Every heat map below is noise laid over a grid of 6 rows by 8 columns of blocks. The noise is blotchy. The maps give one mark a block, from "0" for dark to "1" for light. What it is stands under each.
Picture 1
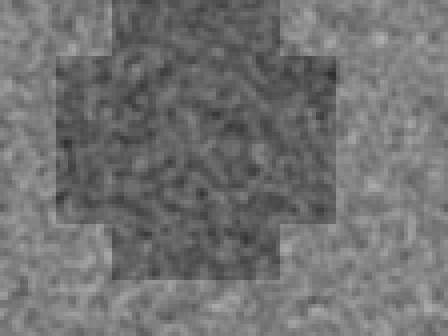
1 1 0 0 0 1 1 1
1 0 0 0 0 0 1 1
1 0 0 0 0 0 1 1
1 0 0 0 0 0 1 1
1 1 0 0 0 1 1 1
1 1 1 1 1 1 1 1
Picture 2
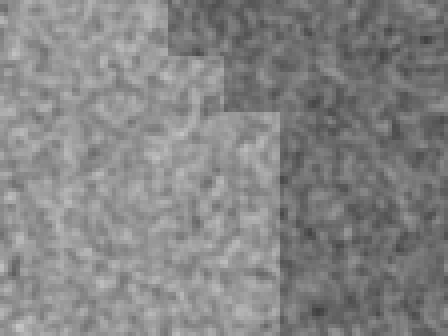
1 1 1 0 0 0 0 0
1 1 1 1 0 0 0 0
1 1 1 1 1 0 0 0
1 1 1 1 1 0 0 0
1 1 1 1 1 0 0 0
1 1 1 1 1 0 0 0
